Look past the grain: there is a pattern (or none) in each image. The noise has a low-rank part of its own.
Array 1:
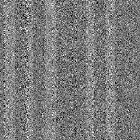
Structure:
bands of columns
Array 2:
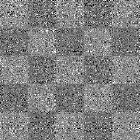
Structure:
a checkerboard
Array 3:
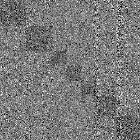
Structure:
blocks along the diagonal
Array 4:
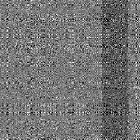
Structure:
one band of columns
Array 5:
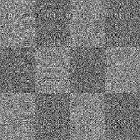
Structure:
a checkerboard
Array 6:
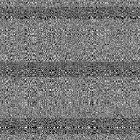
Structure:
bands of rows
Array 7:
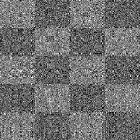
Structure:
a checkerboard
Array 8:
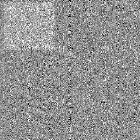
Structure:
one block
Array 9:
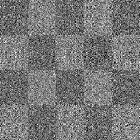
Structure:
a checkerboard
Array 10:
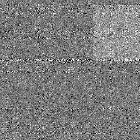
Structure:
one block
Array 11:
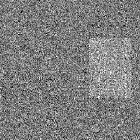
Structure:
one block
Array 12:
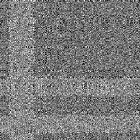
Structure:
bands of rows crossing bands of columns
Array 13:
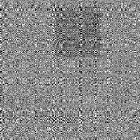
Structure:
one block
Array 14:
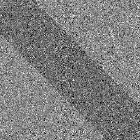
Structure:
a diagonal band
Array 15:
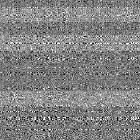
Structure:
bands of rows
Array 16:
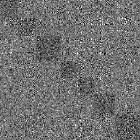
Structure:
blocks along the diagonal
